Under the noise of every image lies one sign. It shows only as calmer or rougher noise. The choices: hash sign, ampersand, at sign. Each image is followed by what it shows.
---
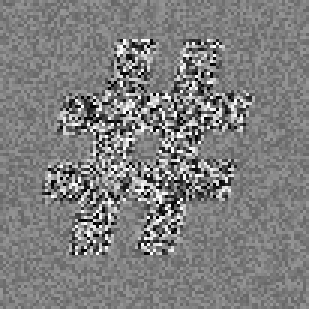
rough hash sign
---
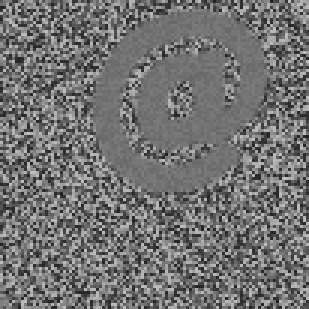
calm at sign
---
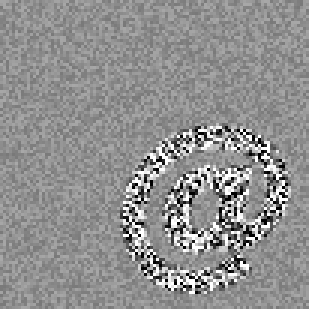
rough at sign
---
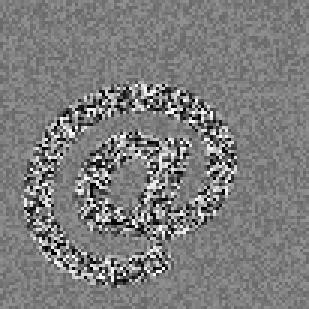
rough at sign
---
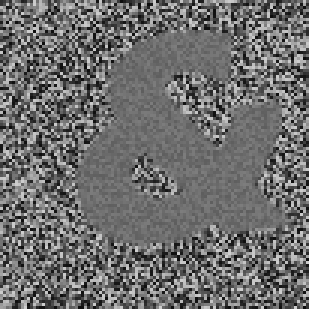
calm ampersand
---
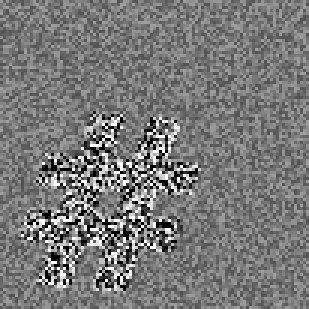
rough hash sign
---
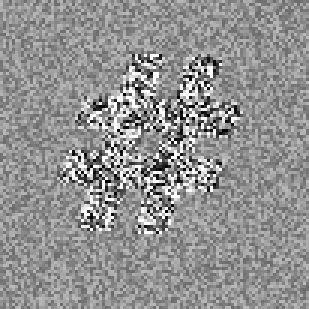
rough hash sign
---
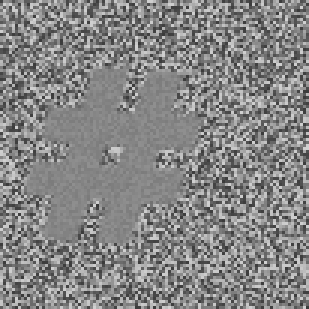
calm hash sign
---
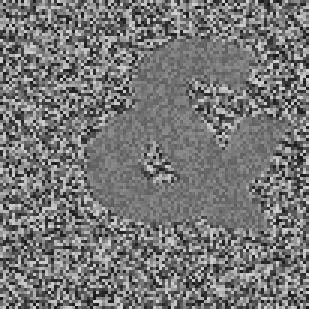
calm ampersand
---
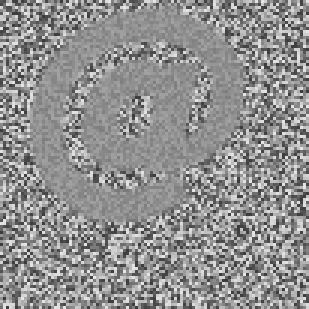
calm at sign
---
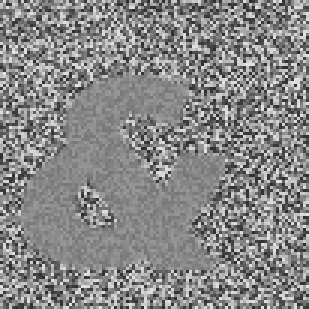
calm ampersand
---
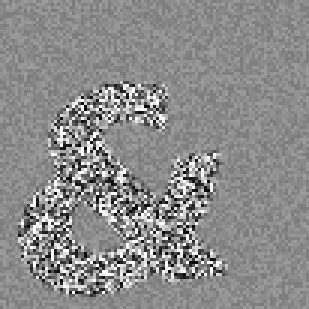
rough ampersand
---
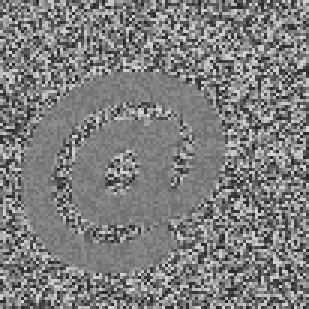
calm at sign
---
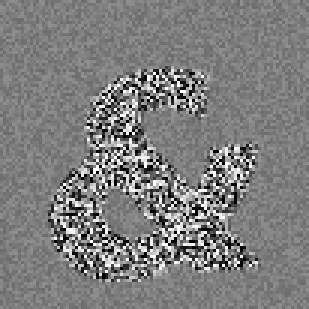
rough ampersand
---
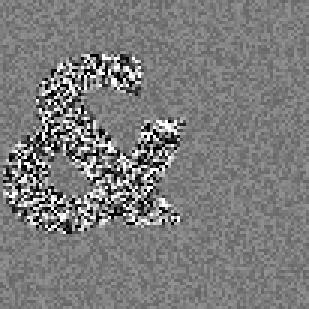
rough ampersand
